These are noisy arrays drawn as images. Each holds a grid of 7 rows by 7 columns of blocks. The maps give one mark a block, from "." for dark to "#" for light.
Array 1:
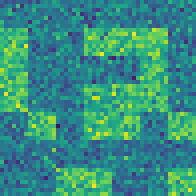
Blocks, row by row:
.......
#..###.
#....#.
#..###.
.#.##.#
.......
..##..#
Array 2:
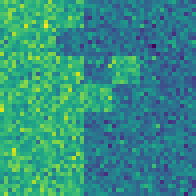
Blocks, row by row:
###....
##.....
###.#..
####...
###....
###....
###....
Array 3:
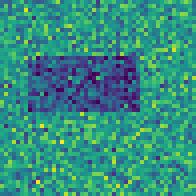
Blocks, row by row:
#######
#######
#....##
#....##
#######
#######
#######
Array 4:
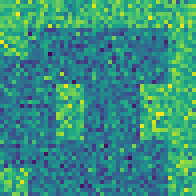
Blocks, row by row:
#######
#.....#
......#
..#..##
..#..##
......#
#.....#
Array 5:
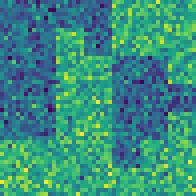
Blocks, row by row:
....###
..#.###
..##..#
..##...
..##..#
####.##
#######
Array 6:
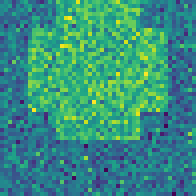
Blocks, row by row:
..###..
.#####.
.#####.
.#####.
..###..
.......
.......
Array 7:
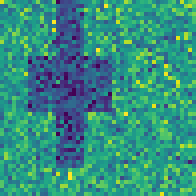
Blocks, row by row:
##.####
##.####
#...###
#...###
##.####
##.####
#######
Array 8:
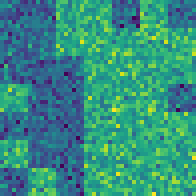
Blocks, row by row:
..##.#.
..#####
...####
#..###.
...####
#..####
.#.####
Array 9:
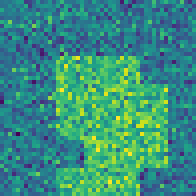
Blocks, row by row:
.......
.......
..###..
..####.
..####.
...###.
..###..
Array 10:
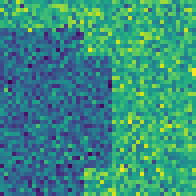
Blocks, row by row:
#######
...####
....###
....###
....###
....###
...####
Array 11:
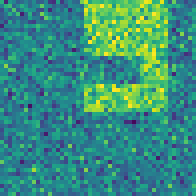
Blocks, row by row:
...###.
...###.
.....#.
...###.
.......
.......
.......
